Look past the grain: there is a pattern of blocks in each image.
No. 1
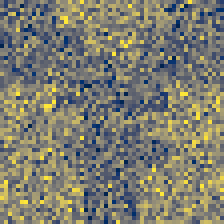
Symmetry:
left and right mirror each other
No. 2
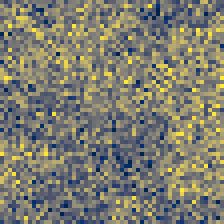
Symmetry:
no symmetry
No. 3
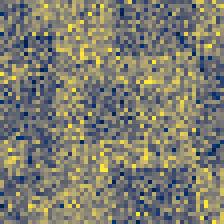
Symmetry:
top and bottom mirror each other
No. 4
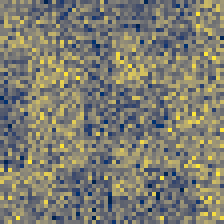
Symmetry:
top and bottom mirror each other
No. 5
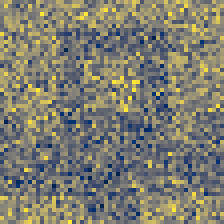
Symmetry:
left and right mirror each other
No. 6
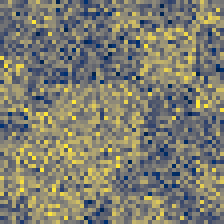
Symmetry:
mirrored about the diagonal from the bottom left
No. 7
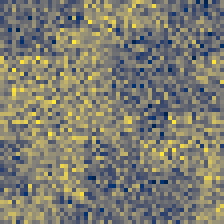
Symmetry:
no symmetry
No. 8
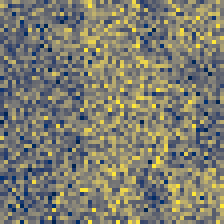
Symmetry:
top and bottom mirror each other
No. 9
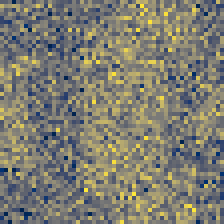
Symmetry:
top and bottom mirror each other
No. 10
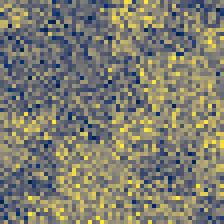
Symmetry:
mirrored about the diagonal from the top left
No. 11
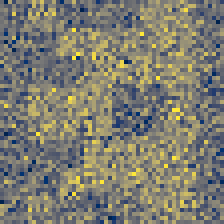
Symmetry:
top and bottom mirror each other
